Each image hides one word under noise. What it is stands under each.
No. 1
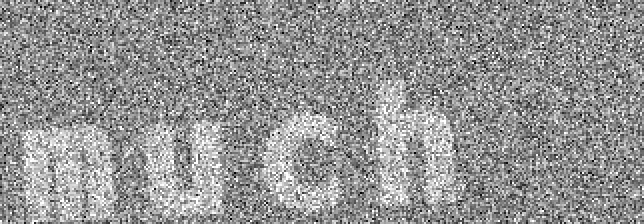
much
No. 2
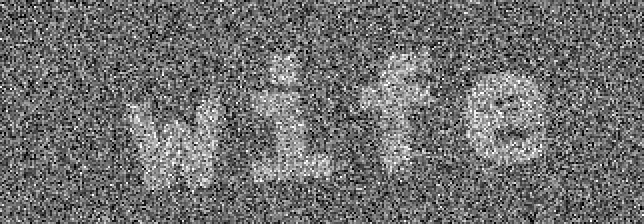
wife
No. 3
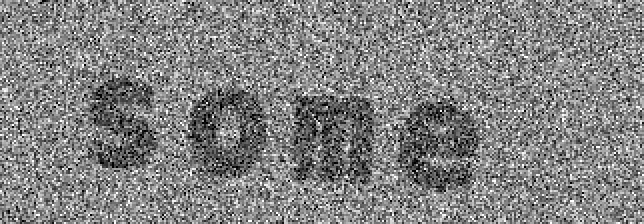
some
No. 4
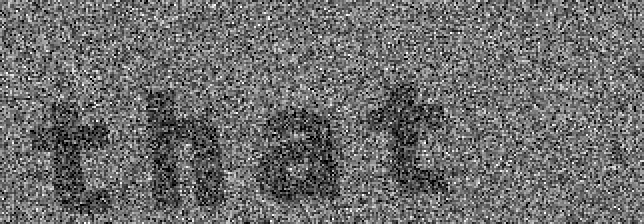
that
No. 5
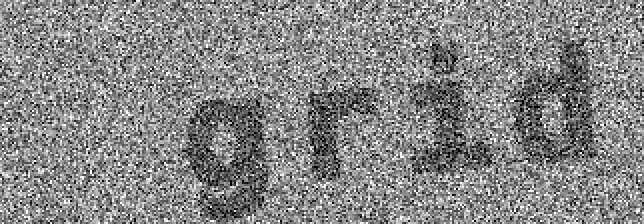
grid
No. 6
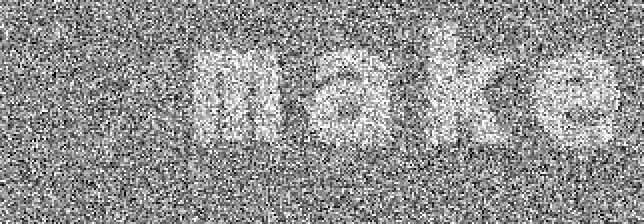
make
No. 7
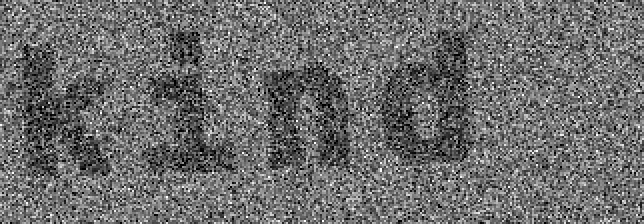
kind
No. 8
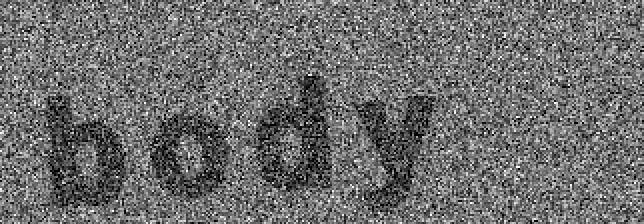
body
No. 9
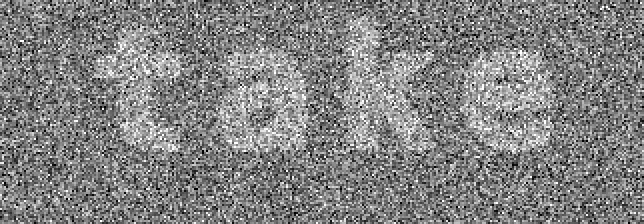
take
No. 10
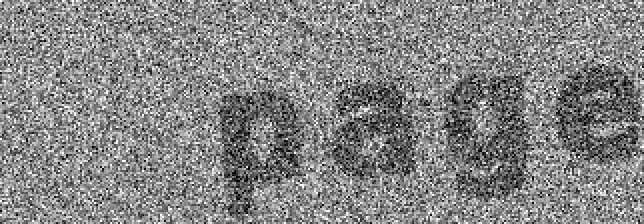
page
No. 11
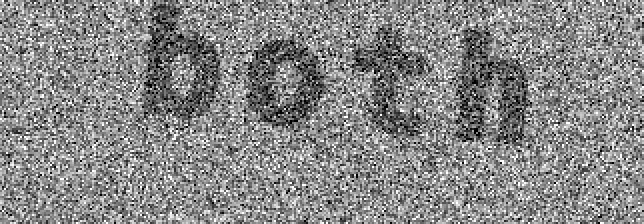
both
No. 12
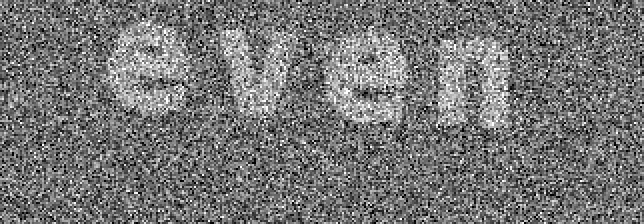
even
